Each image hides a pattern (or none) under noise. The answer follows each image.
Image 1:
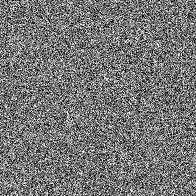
only noise
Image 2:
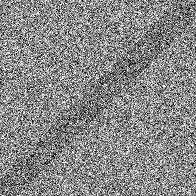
a diagonal band
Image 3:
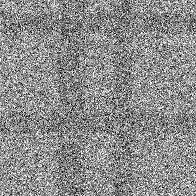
bands of rows crossing bands of columns
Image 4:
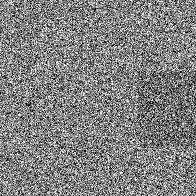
one block
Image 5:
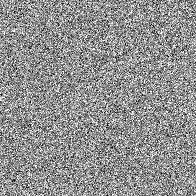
only noise
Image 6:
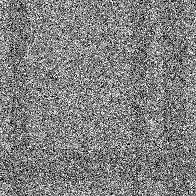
bands of rows crossing bands of columns
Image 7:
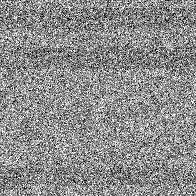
bands of rows
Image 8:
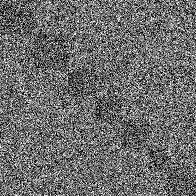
blocks along the diagonal
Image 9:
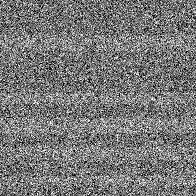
bands of rows
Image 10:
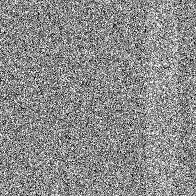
one band of columns
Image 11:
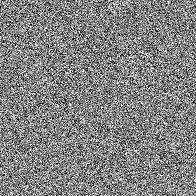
only noise
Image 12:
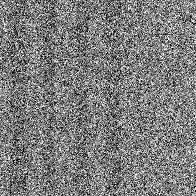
bands of columns
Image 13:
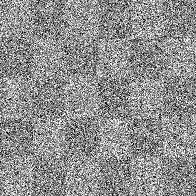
a checkerboard
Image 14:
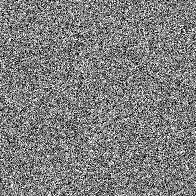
only noise
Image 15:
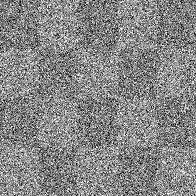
a checkerboard
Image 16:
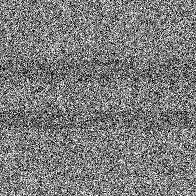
bands of rows
